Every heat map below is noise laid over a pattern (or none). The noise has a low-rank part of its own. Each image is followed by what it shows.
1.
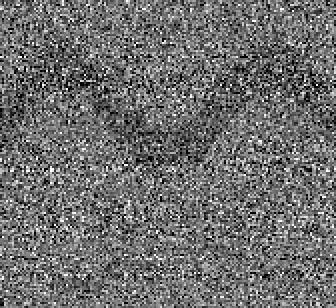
a wavy band
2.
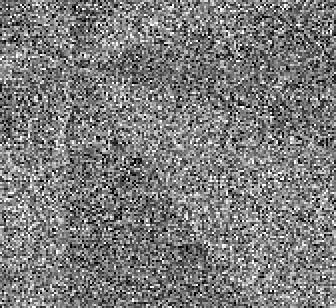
spokes from one point
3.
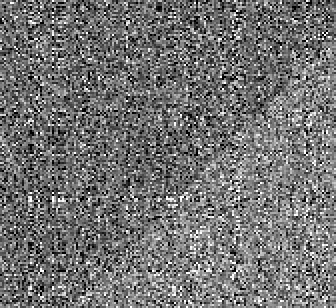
a sharp edge
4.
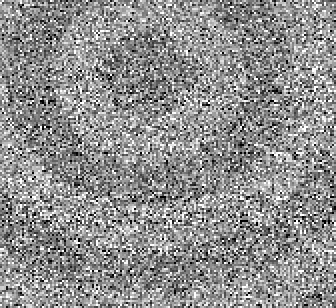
rings round one point
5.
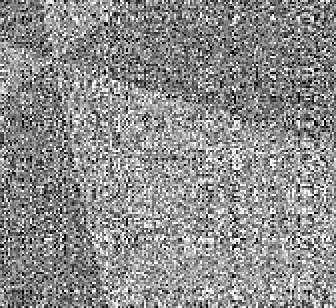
spokes from one point
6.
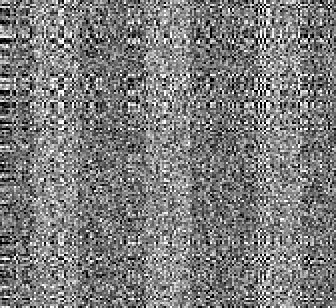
vertical stripes
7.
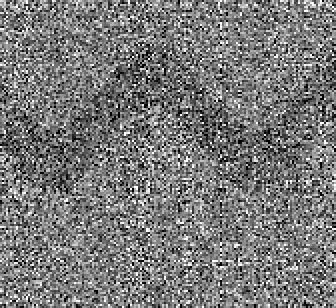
a wavy band
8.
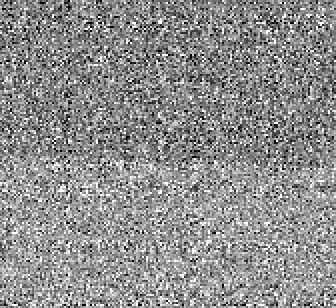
a sharp edge
